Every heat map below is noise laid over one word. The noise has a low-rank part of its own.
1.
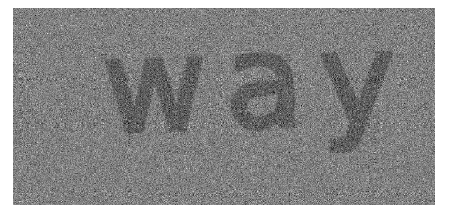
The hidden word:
way
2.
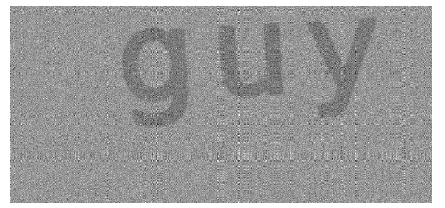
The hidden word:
guy
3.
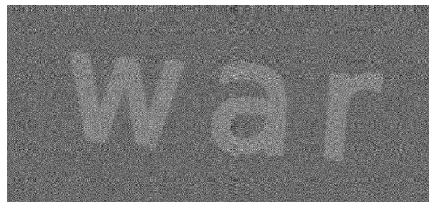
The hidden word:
war
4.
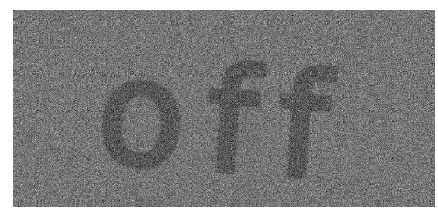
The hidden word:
off
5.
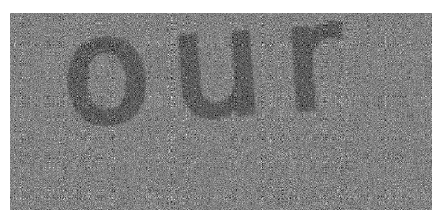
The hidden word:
our
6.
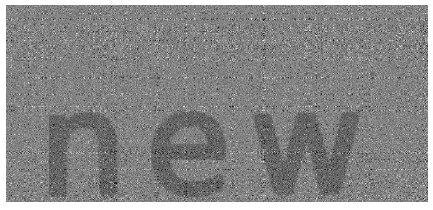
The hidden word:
new
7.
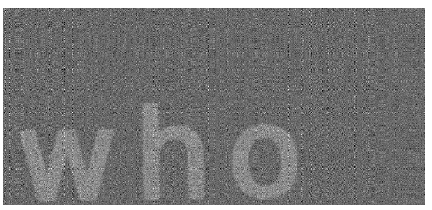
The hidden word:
who
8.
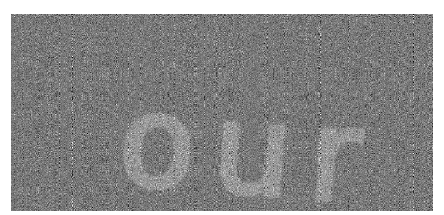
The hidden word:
our
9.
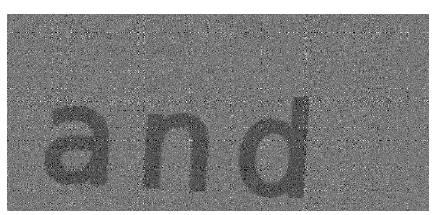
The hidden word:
and
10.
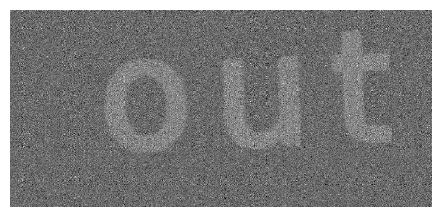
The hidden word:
out
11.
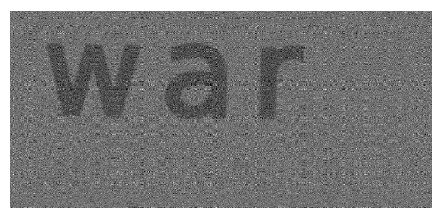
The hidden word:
war
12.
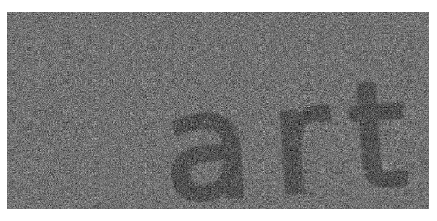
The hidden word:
art
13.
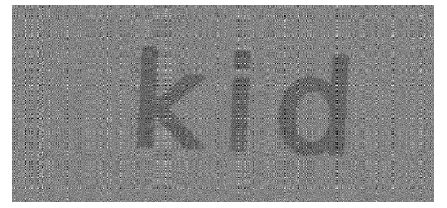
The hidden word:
kid
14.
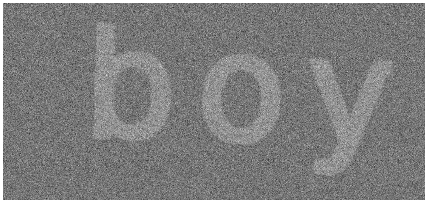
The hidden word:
boy
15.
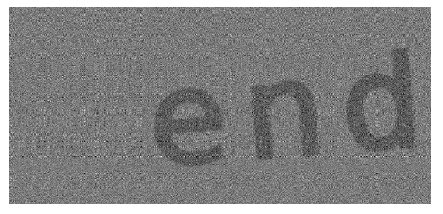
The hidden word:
end
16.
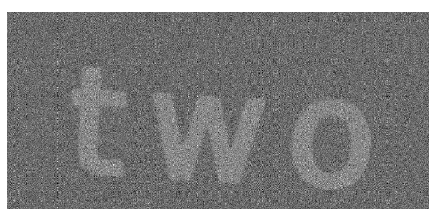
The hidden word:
two
